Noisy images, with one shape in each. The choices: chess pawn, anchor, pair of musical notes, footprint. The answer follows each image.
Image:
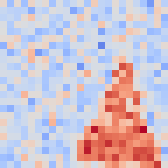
chess pawn
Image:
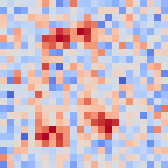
pair of musical notes
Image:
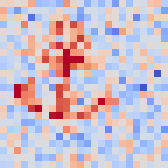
anchor
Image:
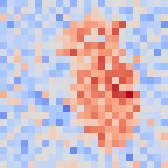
footprint
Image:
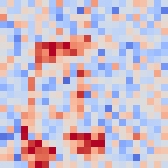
pair of musical notes
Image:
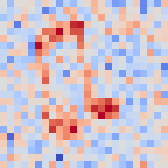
pair of musical notes
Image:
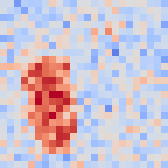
footprint
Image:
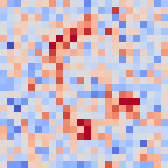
pair of musical notes
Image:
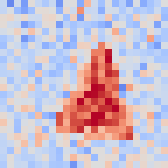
chess pawn
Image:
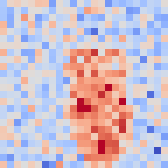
footprint
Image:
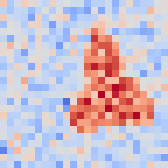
chess pawn
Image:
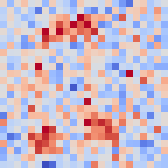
pair of musical notes
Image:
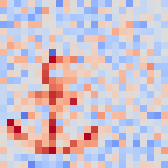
anchor
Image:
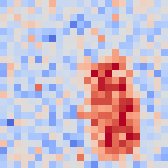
footprint
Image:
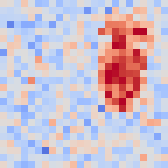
footprint
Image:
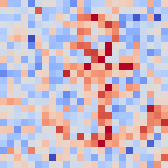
anchor
